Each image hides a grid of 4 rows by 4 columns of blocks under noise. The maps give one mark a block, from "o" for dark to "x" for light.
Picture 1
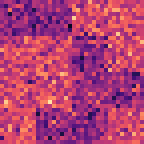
o o x x
x x o x
x x o o
x o o x
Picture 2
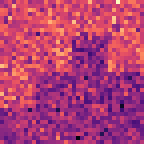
x x x x
x x o x
x o o o
o o o o
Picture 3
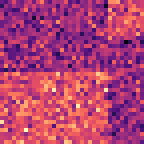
o o o x
o o o o
x x x o
x x x o
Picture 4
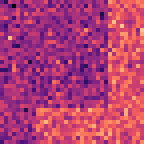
o o o x
o o o x
o o o x
o x x x
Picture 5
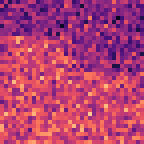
o o o o
x x o o
x x x x
x x x x
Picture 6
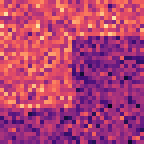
x x x x
x x o o
x x o o
o o o o
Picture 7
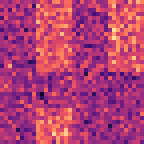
o x o x
o x o x
o o o o
o x o o
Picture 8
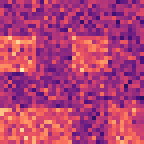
o o o o
x o x o
o o o o
x x o x
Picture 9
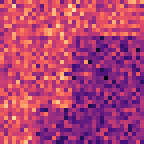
x x x x
x x o o
x x o o
x o o o
